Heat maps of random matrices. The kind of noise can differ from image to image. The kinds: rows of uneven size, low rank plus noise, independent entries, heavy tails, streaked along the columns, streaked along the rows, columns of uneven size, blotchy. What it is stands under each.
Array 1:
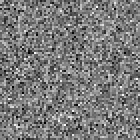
independent entries
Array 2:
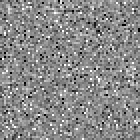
heavy tails
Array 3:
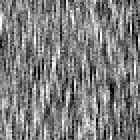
streaked along the columns
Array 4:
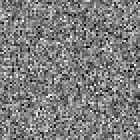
independent entries
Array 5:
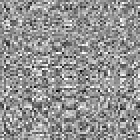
low rank plus noise
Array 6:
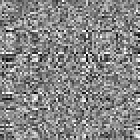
low rank plus noise
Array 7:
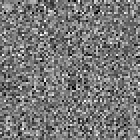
low rank plus noise
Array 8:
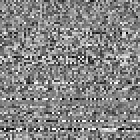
rows of uneven size
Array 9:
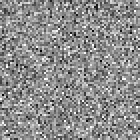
independent entries
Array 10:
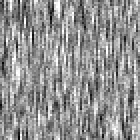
streaked along the columns
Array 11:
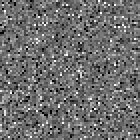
heavy tails
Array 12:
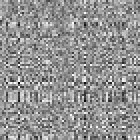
low rank plus noise
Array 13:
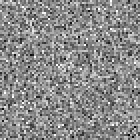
independent entries
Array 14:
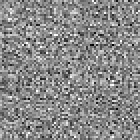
low rank plus noise
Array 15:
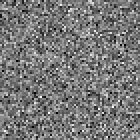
independent entries
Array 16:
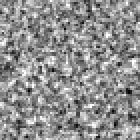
blotchy
